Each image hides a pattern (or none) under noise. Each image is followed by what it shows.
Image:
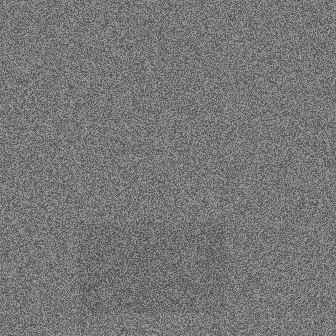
one block
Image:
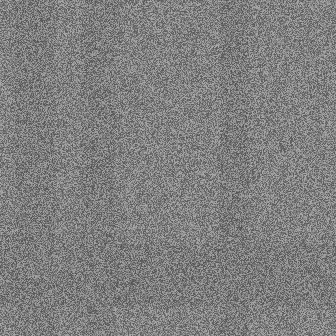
bands of rows crossing bands of columns
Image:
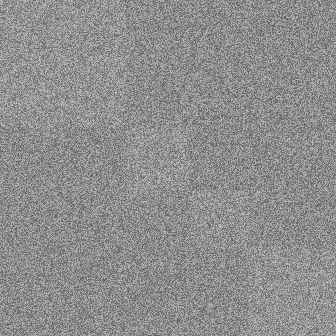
blocks along the diagonal
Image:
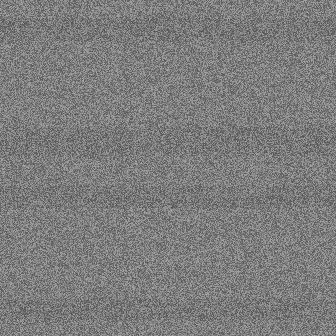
bands of rows
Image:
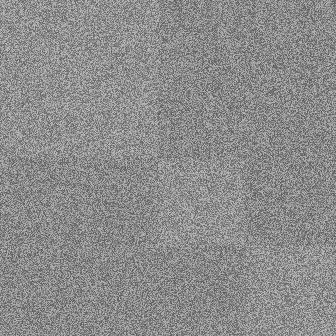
blocks along the diagonal
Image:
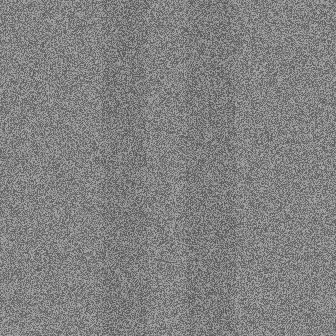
bands of columns
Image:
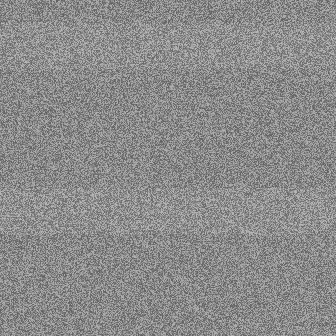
bands of rows
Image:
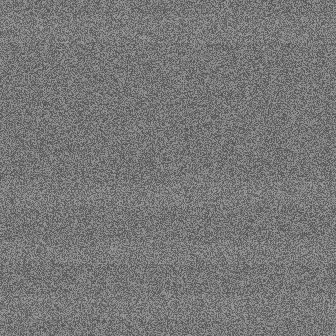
bands of rows
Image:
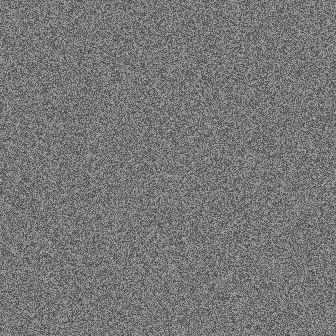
only noise
